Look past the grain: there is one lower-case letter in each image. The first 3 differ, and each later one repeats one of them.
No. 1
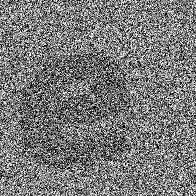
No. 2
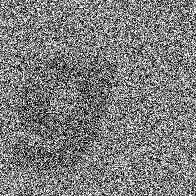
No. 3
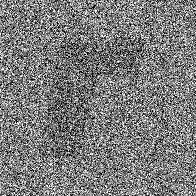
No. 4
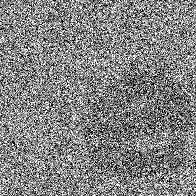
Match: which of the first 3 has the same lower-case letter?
1
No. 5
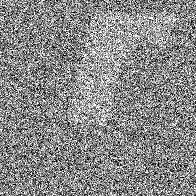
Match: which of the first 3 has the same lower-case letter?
3
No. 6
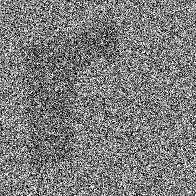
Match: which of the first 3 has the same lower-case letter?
3
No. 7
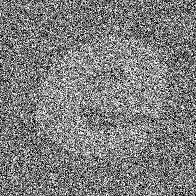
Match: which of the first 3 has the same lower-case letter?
1
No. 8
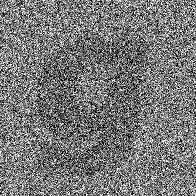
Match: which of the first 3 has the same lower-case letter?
2
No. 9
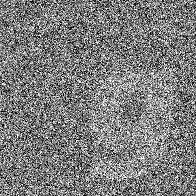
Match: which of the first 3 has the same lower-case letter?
2
